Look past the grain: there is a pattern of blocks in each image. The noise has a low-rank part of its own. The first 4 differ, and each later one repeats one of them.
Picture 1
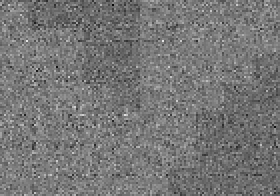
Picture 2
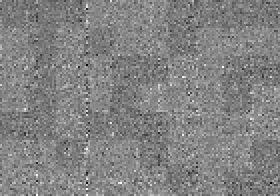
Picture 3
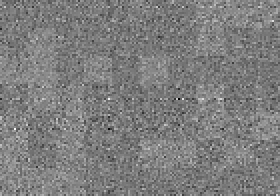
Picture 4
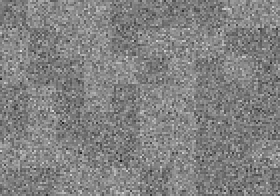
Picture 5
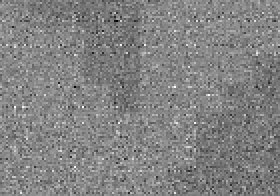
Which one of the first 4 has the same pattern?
1
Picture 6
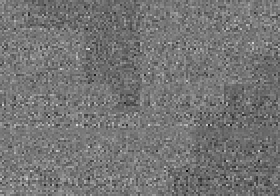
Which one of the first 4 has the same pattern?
1
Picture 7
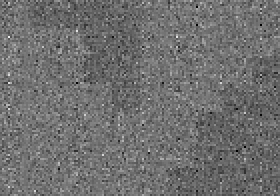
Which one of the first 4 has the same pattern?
1
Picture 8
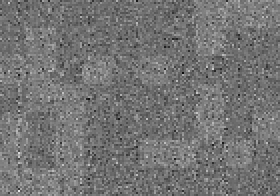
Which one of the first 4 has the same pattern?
3
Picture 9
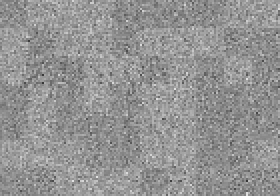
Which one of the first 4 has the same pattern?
4
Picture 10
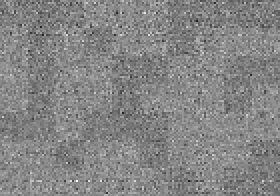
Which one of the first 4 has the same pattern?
2
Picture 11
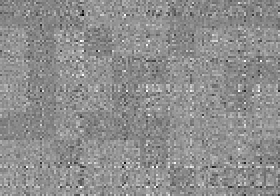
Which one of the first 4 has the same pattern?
2
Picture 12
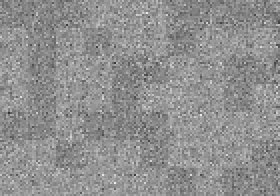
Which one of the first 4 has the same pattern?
2
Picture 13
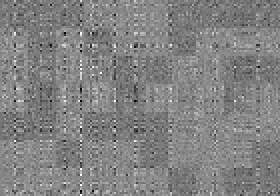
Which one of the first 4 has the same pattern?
2
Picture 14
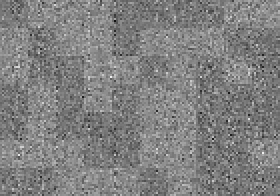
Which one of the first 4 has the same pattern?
4
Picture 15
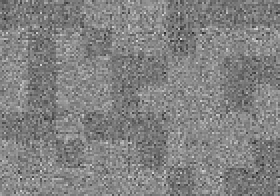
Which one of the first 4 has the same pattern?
2
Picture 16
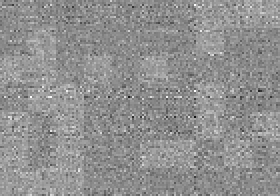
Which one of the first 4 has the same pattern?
3
